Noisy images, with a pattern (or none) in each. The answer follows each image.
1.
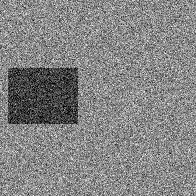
one block
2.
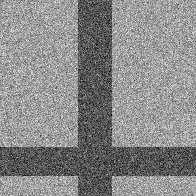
bands of rows crossing bands of columns
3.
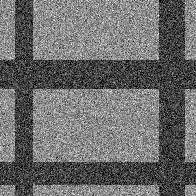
bands of rows crossing bands of columns
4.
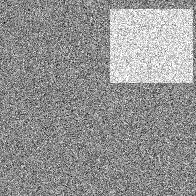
one block
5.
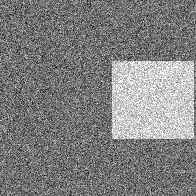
one block
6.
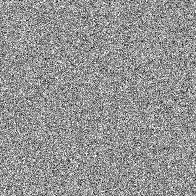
only noise
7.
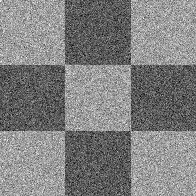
a checkerboard
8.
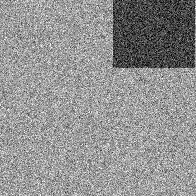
one block
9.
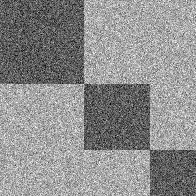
blocks along the diagonal
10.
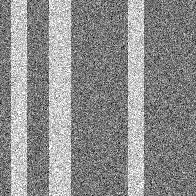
bands of columns
